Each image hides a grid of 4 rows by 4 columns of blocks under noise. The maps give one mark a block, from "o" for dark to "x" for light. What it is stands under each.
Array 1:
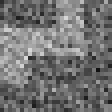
o o x o
x x x o
x o o o
o o o o
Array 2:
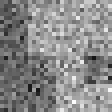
o x x x
o x x x
o o x o
o o x x
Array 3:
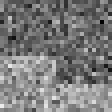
o o o o
o o o o
x x o o
x x x x
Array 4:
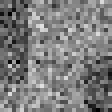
o x x x
o x x x
o x x o
x x x o
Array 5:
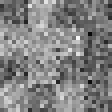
o x o o
x x x o
o x o o
x o x o
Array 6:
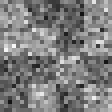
x o o x
x x o x
o o x o
o x o x
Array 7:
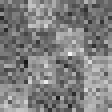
o x o o
o o x o
o x o x
x o o x
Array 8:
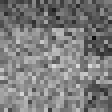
o o o o
x x x o
x x x x
x x x o
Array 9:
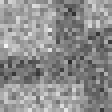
x x o x
x x o o
o o o o
x x x o
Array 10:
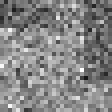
o o x o
x x x o
x x x o
x x x x
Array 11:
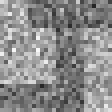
x o o o
x x o x
x x o x
o o o x
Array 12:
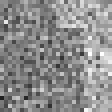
o o x x
o o o x
o o o x
o o o x
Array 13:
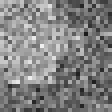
x x o o
x x x o
x x o o
o o o o
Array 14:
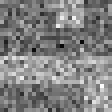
o o x o
o o o o
x x x x
o o o x
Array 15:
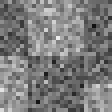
o x x o
o x x o
x o o o
x o o x
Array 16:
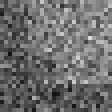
o x x x
o x x x
o o x x
o o o o
